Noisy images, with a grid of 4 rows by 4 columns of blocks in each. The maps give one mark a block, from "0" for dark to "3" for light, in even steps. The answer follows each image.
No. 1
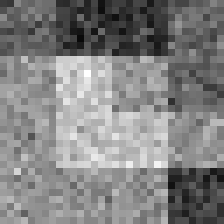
1 0 0 1
2 3 2 1
2 3 3 2
2 2 2 0
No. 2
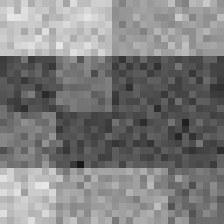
3 3 2 2
0 1 0 0
1 0 0 0
3 2 2 1
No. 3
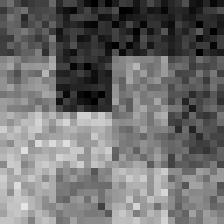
1 0 0 0
2 0 2 1
3 3 2 1
3 2 3 2
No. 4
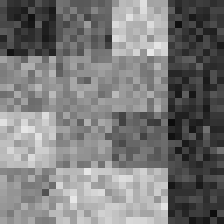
0 1 3 0
2 2 2 0
3 2 1 0
2 3 3 0
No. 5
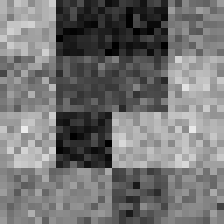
3 0 0 2
2 1 1 3
3 0 3 3
2 2 1 2
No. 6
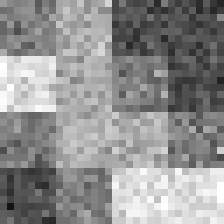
1 2 0 0
3 2 1 0
1 2 2 1
0 1 3 3
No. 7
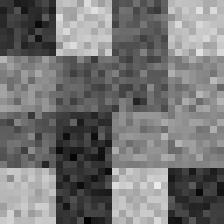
0 3 1 3
2 1 1 2
1 0 2 2
3 0 3 0
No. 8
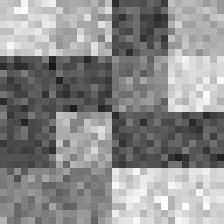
3 2 0 2
0 0 1 3
0 2 0 0
1 1 3 3
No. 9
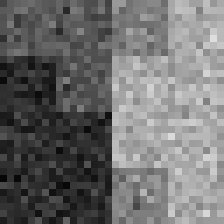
1 1 2 3
0 1 3 3
0 0 3 3
0 0 2 3
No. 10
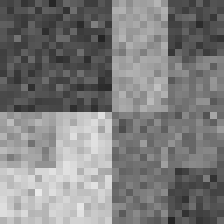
0 0 2 0
0 0 2 1
2 3 1 1
3 3 1 0
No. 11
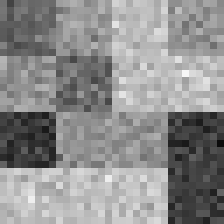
1 2 3 2
2 1 3 3
0 2 2 0
3 3 3 0
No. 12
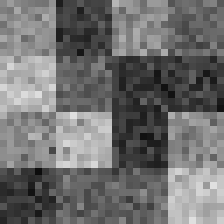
2 0 2 1
3 1 0 0
2 3 0 2
0 1 1 3
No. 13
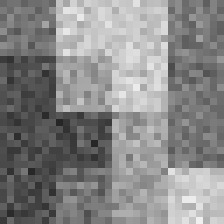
1 3 3 1
0 2 3 1
0 0 2 1
0 1 2 3
